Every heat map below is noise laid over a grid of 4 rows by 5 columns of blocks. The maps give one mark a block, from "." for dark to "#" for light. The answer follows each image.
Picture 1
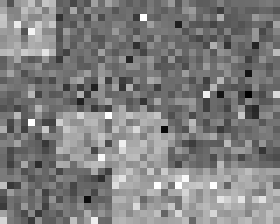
# . . . .
. . . . .
. # # . .
. . # # #
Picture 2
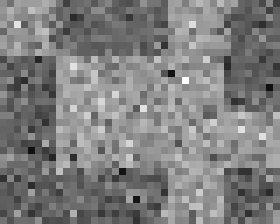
# . . # .
. # # # .
. # # # #
. . . # .
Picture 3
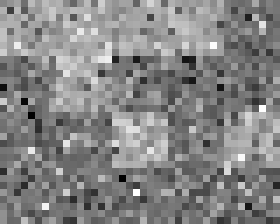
# # # # .
. # . . .
. . # . #
. . . . .
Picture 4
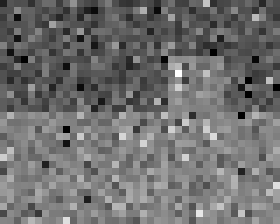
. . . . .
. . . # .
# # # # #
# # # # #
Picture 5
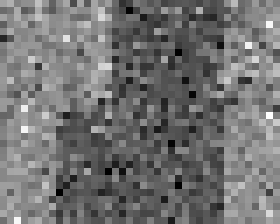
# # . . #
# # . . #
# . . . #
# . . . #
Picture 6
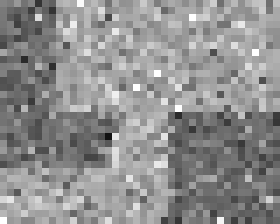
. # # # #
. # # # #
. . # . .
# # # . .
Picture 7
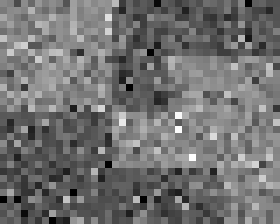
# # . . .
# # . # #
. . # # #
. . . . #
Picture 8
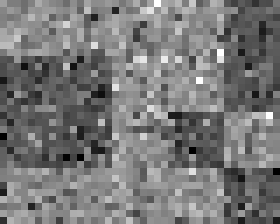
# # # # .
. . # # .
. . # . #
# # # # .
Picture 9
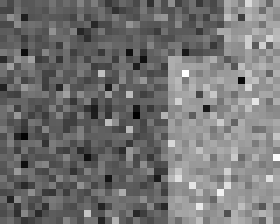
. . . . #
. . . # #
. . . # #
. . . # #
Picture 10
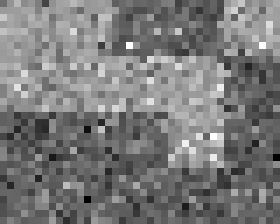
# # . . #
# # # # .
. . . # .
. . . . .
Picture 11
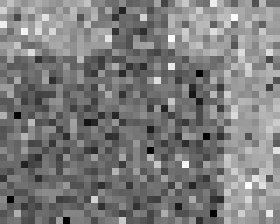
# # . # #
. . . . #
. . . . #
. . . . #
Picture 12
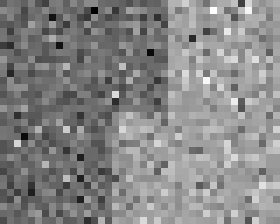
. . . # #
. . . # #
. . # # #
. . # # #
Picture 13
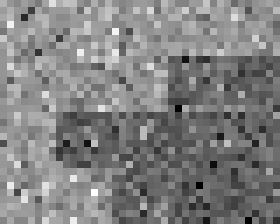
# # # # #
# # # . .
# . . . .
# # . . .
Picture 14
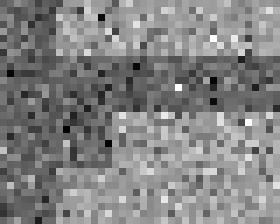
. # # # #
. . . . .
. . # # #
. # # # #
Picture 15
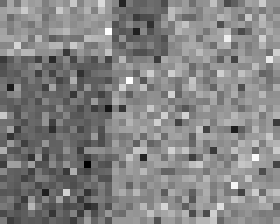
# # . # #
. . # # #
. . # # #
. . # # #
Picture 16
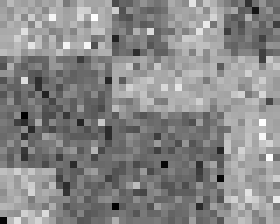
# # . # .
. . # # #
. . . . #
# . . . #
